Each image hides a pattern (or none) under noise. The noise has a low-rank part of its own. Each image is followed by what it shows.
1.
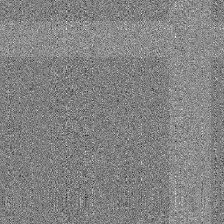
bands of rows crossing bands of columns
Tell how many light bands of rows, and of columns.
1 and 1
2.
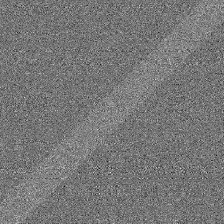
a diagonal band
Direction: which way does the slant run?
bottom left to top right
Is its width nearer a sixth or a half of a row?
a sixth
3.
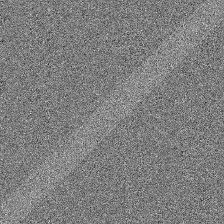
a diagonal band
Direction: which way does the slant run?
bottom left to top right
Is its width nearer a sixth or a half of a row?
a sixth
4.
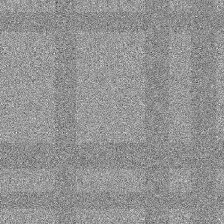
bands of rows crossing bands of columns
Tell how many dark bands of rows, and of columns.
3 and 3
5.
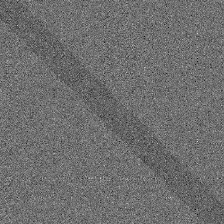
a diagonal band
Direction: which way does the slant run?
top left to bottom right
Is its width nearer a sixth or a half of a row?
a sixth
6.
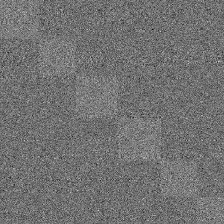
blocks along the diagonal
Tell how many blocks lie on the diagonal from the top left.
6
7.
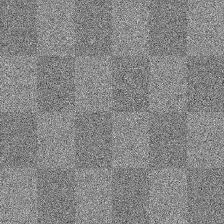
a checkerboard
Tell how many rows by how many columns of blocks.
4 by 6
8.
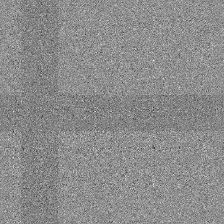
bands of rows crossing bands of columns
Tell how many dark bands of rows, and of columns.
1 and 1
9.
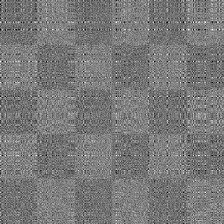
a checkerboard
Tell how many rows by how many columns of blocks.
5 by 6
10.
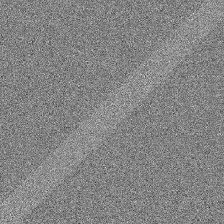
a diagonal band
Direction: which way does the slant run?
bottom left to top right
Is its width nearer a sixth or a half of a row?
a sixth
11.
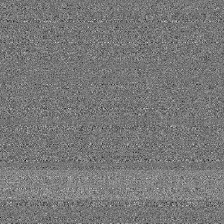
one band of rows
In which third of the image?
bottom
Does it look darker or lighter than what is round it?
lighter
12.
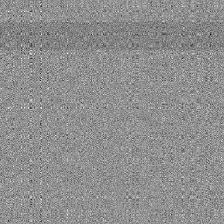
one band of rows
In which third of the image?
top
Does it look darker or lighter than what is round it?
darker
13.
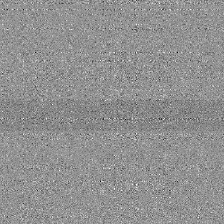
one band of rows
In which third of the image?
middle
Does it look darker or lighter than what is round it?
darker
